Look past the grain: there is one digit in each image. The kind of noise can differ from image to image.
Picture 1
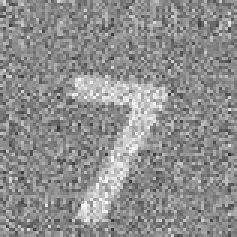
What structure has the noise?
low rank plus noise
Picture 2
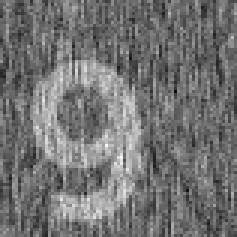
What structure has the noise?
streaked along the columns
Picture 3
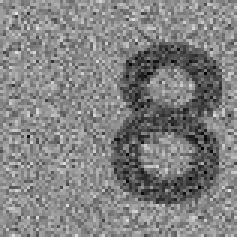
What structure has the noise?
low rank plus noise
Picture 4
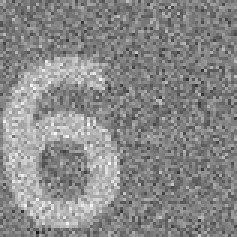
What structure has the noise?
independent entries
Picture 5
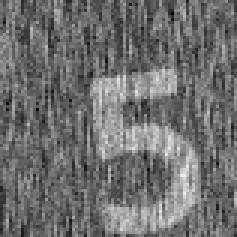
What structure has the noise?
streaked along the columns
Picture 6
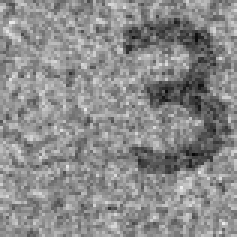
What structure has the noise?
blotchy
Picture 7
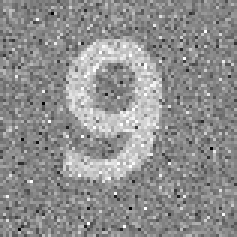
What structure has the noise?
heavy tails
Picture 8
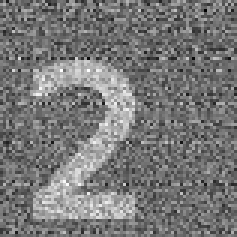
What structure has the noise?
rows of uneven size
